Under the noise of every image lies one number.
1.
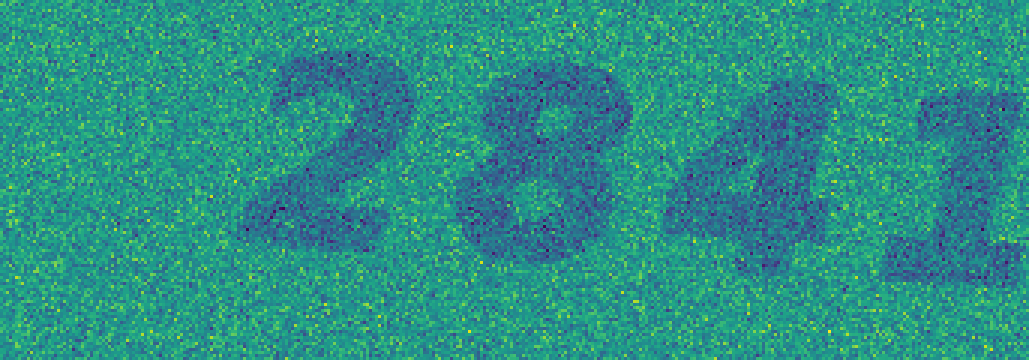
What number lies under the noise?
2841
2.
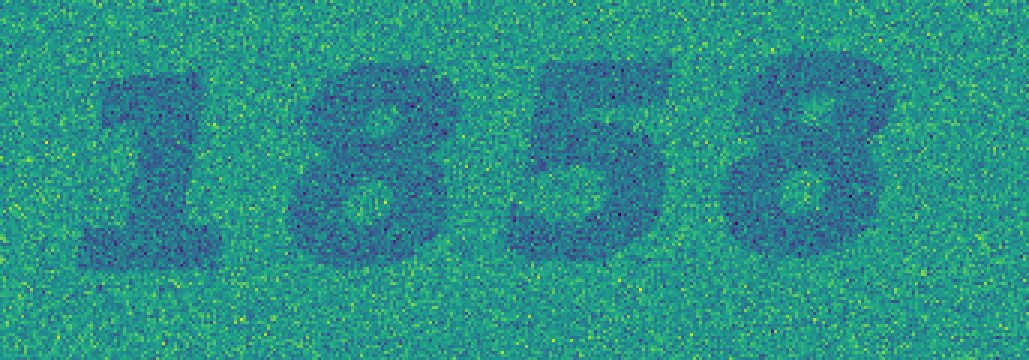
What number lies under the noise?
1858
